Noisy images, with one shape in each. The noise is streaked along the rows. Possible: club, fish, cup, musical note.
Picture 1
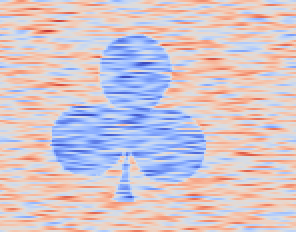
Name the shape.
club
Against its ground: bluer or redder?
bluer
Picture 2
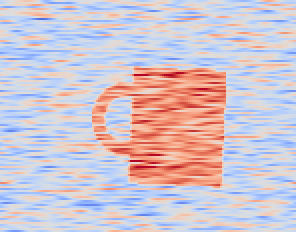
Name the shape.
cup
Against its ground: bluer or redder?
redder
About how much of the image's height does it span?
half
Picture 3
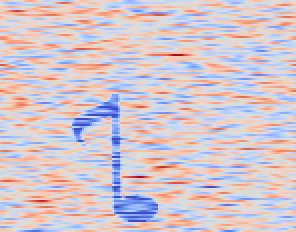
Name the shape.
musical note
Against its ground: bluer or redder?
bluer
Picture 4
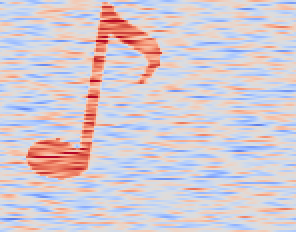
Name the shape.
musical note
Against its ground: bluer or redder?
redder
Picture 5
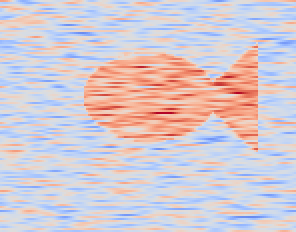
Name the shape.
fish
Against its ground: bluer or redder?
redder
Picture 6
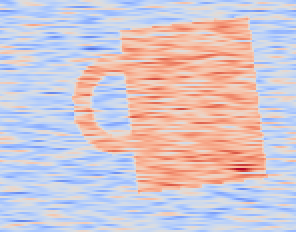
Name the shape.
cup
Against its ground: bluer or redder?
redder
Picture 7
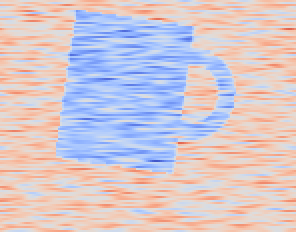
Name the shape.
cup
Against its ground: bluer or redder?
bluer
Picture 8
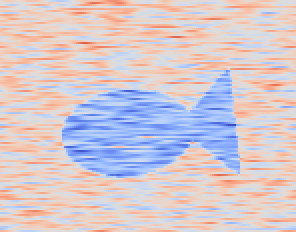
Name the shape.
fish
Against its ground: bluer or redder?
bluer
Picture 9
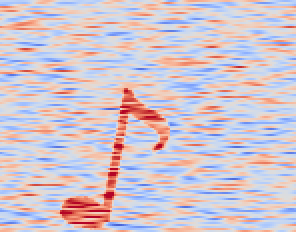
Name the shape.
musical note
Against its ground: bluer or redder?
redder
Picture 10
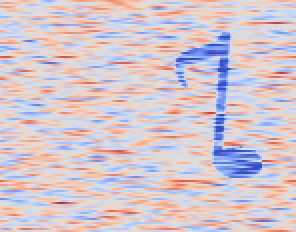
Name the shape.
musical note
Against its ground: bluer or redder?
bluer
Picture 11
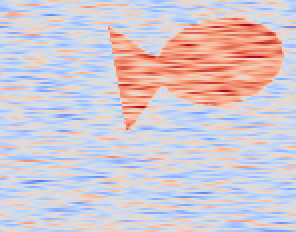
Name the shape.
fish
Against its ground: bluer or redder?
redder
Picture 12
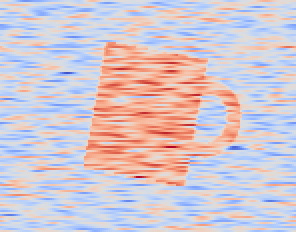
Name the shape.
cup
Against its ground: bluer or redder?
redder
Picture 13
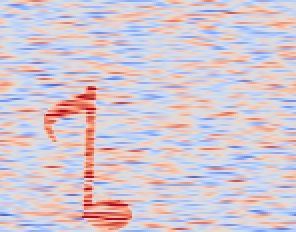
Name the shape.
musical note
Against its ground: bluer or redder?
redder
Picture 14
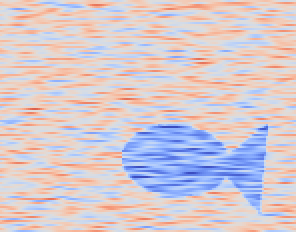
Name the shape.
fish
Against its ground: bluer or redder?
bluer
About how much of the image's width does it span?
half
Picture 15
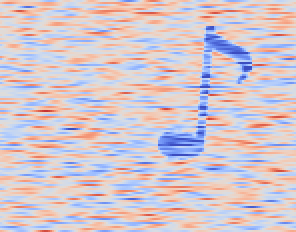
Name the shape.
musical note
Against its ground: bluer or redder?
bluer
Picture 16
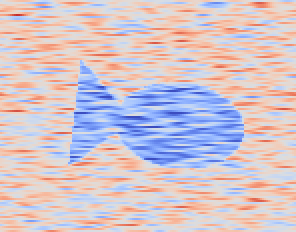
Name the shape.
fish
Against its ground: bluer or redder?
bluer
